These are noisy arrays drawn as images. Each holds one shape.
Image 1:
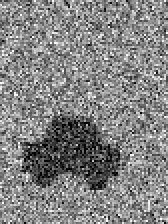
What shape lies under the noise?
car
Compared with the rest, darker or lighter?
darker
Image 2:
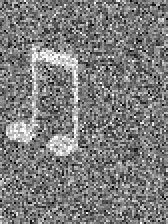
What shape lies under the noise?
pair of musical notes
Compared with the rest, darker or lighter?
lighter
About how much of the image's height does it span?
half
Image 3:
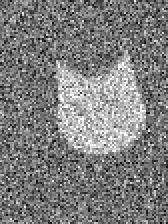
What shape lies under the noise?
cat's head
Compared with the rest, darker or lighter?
lighter
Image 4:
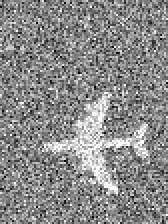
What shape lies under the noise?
airplane
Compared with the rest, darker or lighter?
lighter
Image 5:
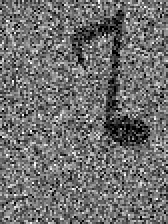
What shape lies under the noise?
musical note
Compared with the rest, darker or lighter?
darker
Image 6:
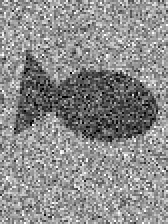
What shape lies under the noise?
fish
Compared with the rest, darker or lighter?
darker
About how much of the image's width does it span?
nearly all
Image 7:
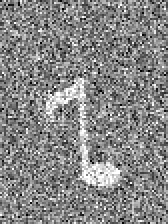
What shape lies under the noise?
musical note
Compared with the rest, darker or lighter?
lighter
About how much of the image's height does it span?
half
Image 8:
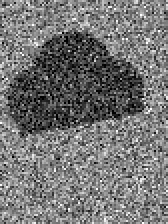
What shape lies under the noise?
cloud
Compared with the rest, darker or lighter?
darker
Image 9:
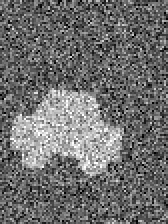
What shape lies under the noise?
car
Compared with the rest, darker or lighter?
lighter
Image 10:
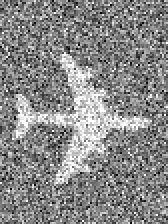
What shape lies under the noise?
airplane
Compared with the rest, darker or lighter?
lighter
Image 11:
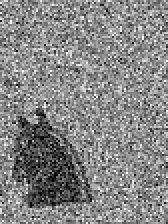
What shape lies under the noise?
chess knight
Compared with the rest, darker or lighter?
darker
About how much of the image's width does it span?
half
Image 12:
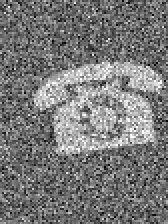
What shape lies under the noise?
telephone
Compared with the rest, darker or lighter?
lighter
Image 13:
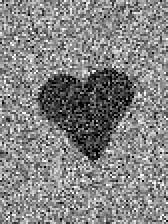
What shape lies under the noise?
heart
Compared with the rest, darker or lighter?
darker
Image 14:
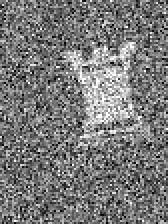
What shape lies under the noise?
chess rook
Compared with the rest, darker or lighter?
lighter
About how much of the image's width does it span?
half
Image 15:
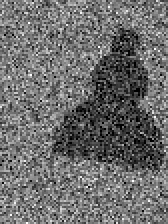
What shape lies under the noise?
chess pawn
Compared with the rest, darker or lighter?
darker
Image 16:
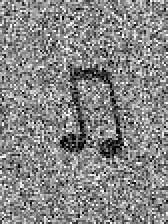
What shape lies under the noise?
pair of musical notes
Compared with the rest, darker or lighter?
darker
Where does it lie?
centre
